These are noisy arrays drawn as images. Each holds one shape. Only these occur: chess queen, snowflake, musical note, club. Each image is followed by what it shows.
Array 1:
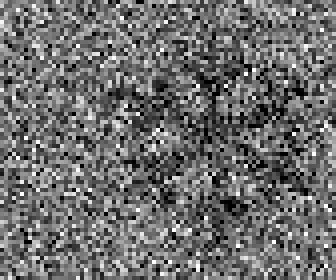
snowflake
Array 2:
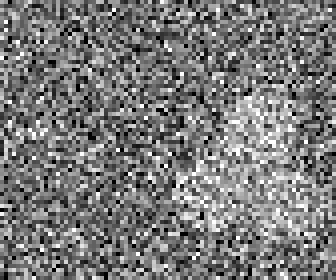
club
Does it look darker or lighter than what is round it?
lighter
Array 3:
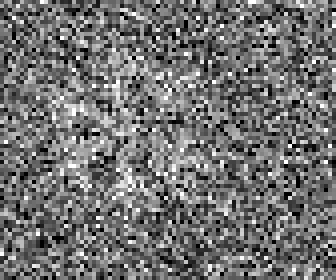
snowflake
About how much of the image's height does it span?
two thirds
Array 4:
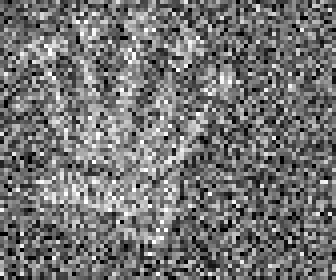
chess queen
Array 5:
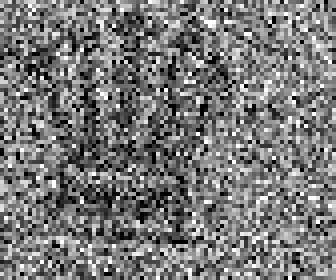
chess queen
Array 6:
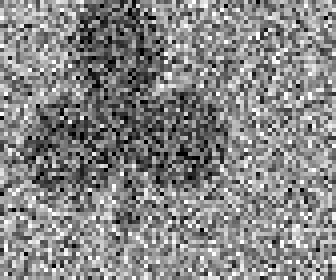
club
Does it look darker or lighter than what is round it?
darker
